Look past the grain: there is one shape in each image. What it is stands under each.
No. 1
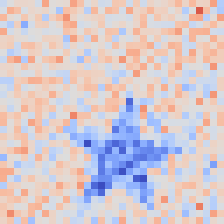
blue star
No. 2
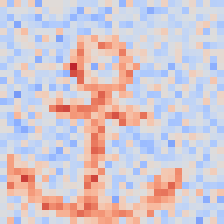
red anchor
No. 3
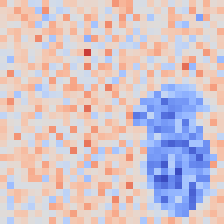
blue footprint
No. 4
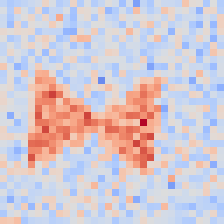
red bow tie
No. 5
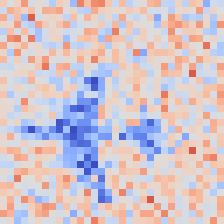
blue airplane
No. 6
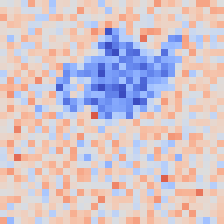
blue teapot
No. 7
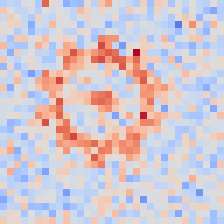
red gear
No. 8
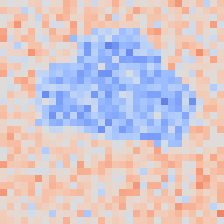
blue cloud
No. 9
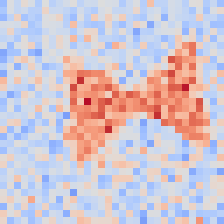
red bow tie
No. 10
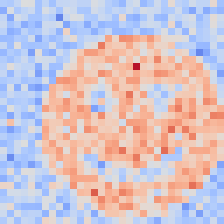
red smiling face
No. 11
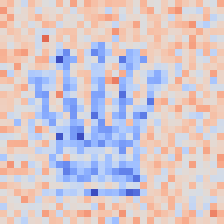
blue chess queen
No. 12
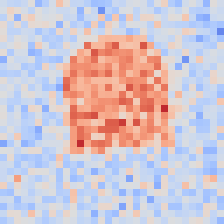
red ghost
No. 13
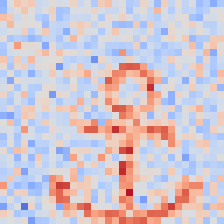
red anchor
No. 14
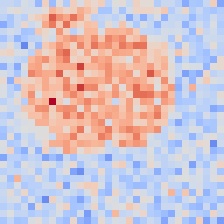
red apple
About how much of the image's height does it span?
two thirds
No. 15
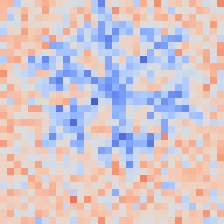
blue snowflake
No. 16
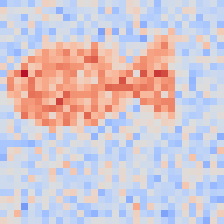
red fish
